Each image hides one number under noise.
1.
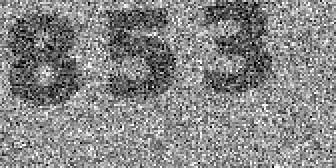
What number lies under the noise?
853
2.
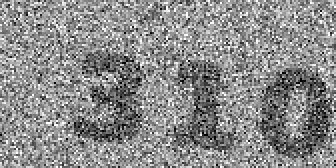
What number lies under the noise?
310
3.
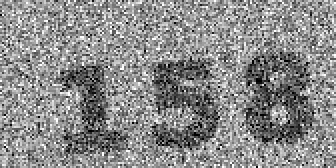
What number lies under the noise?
158
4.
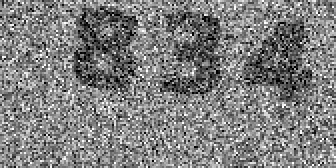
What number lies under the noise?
834
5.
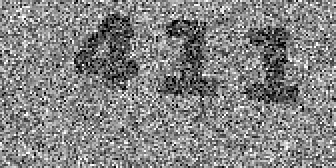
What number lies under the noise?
411
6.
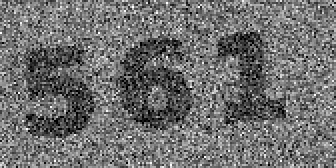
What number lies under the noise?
561
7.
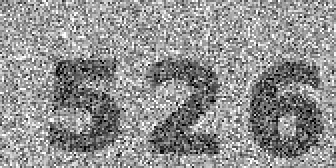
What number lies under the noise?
526
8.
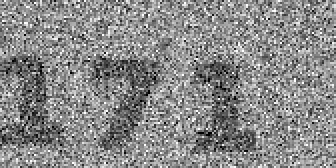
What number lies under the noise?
171
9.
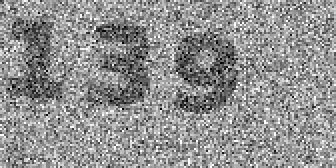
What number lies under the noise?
139
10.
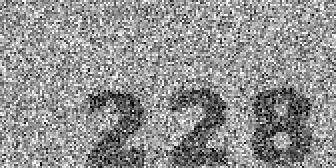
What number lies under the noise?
228
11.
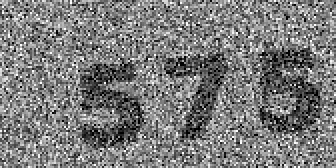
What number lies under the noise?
575
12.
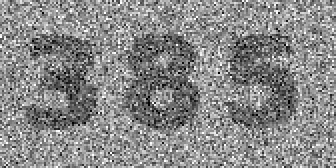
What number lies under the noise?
385
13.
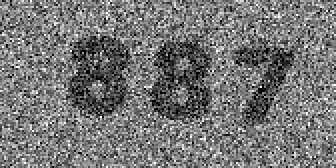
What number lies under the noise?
887
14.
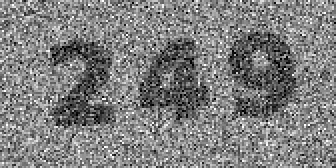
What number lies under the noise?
249
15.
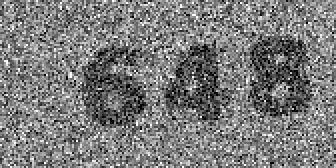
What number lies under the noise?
648
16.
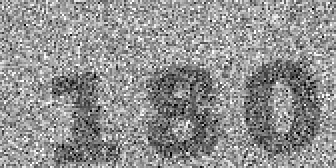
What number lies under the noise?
180
